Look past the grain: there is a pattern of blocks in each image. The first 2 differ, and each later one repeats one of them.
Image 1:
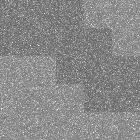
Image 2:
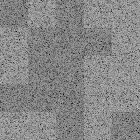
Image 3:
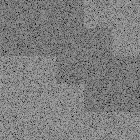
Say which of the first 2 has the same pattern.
1
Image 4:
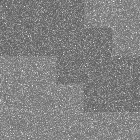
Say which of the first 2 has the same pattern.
1
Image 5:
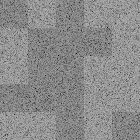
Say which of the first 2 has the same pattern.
2
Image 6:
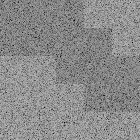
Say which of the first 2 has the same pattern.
1
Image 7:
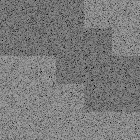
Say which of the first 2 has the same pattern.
1
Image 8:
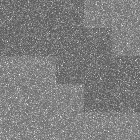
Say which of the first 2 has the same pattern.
1
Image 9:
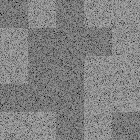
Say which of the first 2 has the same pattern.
2
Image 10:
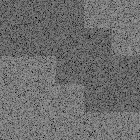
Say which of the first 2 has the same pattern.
1
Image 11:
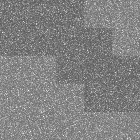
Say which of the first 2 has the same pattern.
1
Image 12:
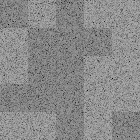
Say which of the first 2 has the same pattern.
2
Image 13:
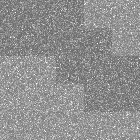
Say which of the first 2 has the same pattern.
1
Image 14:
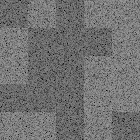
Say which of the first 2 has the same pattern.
2
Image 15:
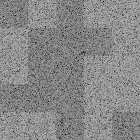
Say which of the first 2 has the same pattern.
2
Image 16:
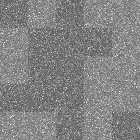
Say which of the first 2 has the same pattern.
2
